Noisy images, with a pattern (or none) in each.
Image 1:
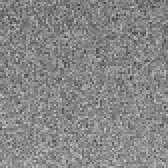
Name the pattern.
a smooth slope
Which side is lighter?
bottom
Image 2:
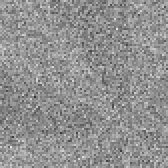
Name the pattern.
spokes from one point
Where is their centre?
bottom right
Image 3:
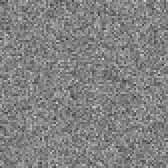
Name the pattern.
only noise
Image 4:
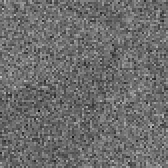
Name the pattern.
spokes from one point
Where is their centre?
top right
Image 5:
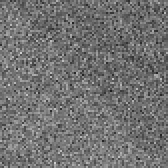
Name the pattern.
a sharp edge
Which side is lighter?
bottom left
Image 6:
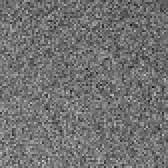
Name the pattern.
a smooth slope
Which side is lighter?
bottom left
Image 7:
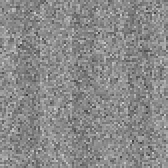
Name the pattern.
vertical stripes
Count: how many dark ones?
3
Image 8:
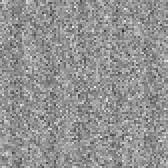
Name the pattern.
vertical stripes
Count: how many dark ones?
5
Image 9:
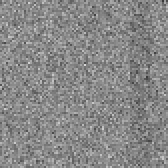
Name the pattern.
one vertical stripe
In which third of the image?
right
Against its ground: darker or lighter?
darker
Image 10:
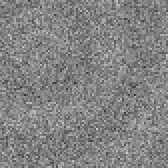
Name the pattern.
rings round one point
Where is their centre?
top left
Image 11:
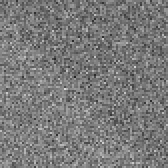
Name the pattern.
a sharp edge
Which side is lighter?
bottom left
